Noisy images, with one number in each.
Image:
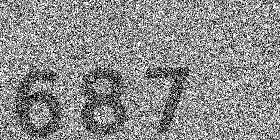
687
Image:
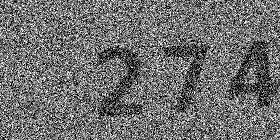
274
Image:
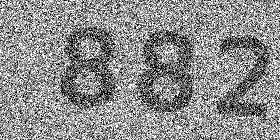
882
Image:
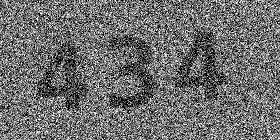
434
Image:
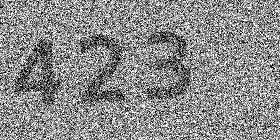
423
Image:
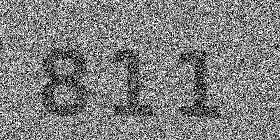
811
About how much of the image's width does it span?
two thirds
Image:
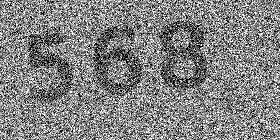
568
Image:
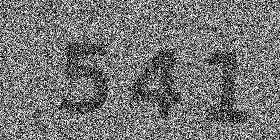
541
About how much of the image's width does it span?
two thirds
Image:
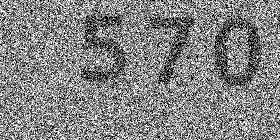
570
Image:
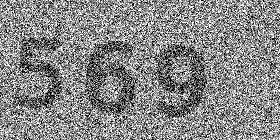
569
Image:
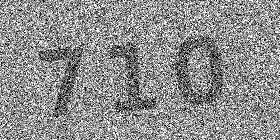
710
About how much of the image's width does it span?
two thirds
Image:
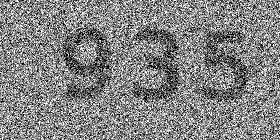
935
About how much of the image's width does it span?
two thirds
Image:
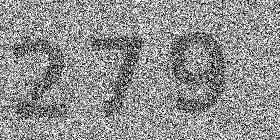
279
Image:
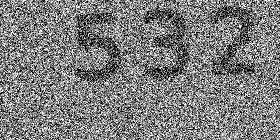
532
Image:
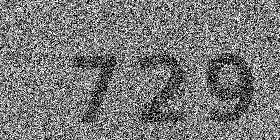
729
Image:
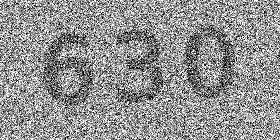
630
